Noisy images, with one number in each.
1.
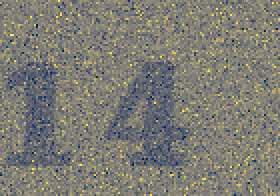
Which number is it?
14
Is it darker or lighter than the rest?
darker
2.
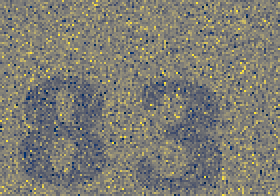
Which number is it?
83
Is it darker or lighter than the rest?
darker
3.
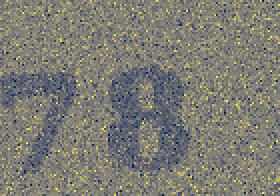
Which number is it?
78
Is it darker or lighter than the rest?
darker
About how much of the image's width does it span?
two thirds
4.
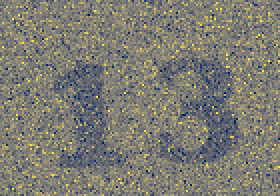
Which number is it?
13
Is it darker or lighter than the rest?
darker
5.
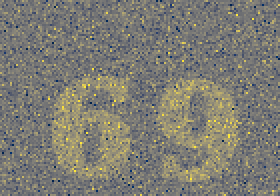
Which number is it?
69
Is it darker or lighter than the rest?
lighter
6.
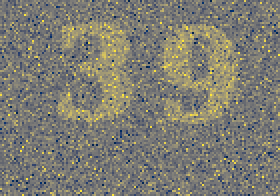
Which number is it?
39
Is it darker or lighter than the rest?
lighter
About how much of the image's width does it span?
two thirds
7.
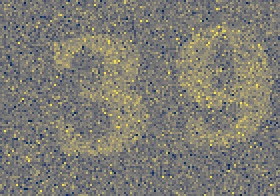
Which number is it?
39
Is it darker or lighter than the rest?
lighter
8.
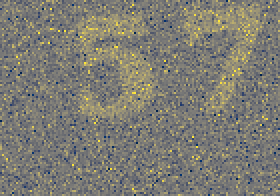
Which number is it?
57
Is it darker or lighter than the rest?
lighter
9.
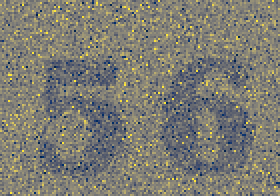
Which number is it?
56
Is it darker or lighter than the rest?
darker
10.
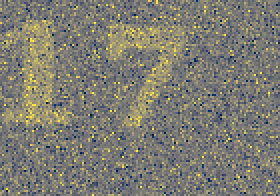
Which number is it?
17
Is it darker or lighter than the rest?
lighter
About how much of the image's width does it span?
two thirds
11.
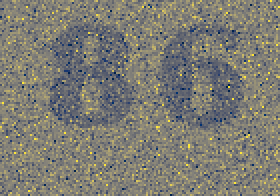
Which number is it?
86
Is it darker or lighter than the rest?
darker
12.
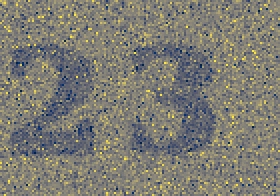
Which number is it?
23
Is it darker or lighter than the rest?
darker
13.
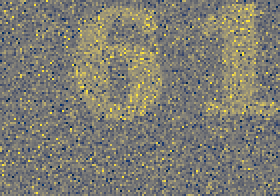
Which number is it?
61
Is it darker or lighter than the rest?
lighter
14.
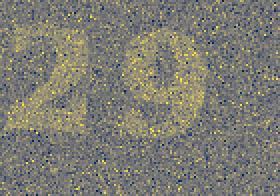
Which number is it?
29
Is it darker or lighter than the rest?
lighter
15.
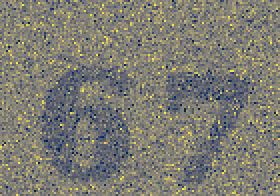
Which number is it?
67
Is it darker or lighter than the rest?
darker
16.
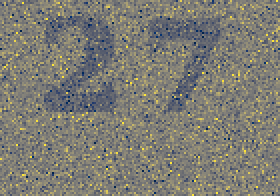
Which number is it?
27
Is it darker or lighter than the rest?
darker
